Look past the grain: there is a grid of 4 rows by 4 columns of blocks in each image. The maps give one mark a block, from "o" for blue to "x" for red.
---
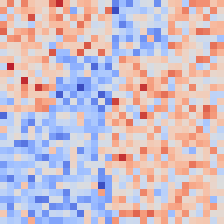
xxox
xoxx
ooxx
ooxx
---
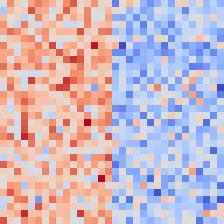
xxoo
xxoo
xxoo
xxoo
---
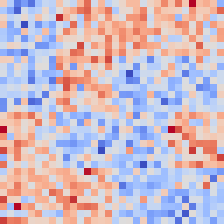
oxxx
oxoo
xoox
xxoo
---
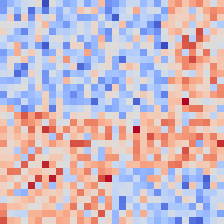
ooox
ooox
xxxx
xxoo
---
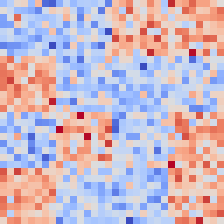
ooxx
xooo
oxox
xoox
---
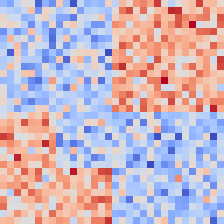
ooxx
ooxx
xooo
xxoo
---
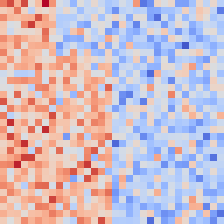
xooo
xxoo
xxoo
xxoo
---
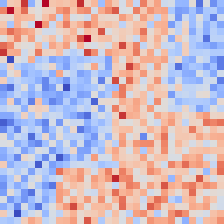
xxxo
ooxo
ooxx
oxxx
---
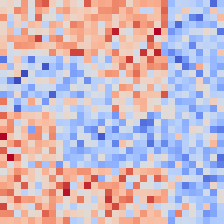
xxxo
ooxo
xooo
xxxo
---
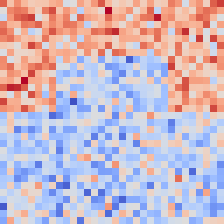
xxxx
xoox
oooo
oooo
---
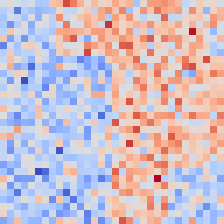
oxxx
ooxx
ooxx
ooxo
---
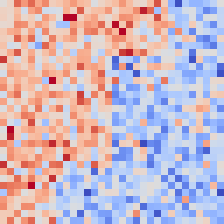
xxxo
xxoo
xxoo
xooo
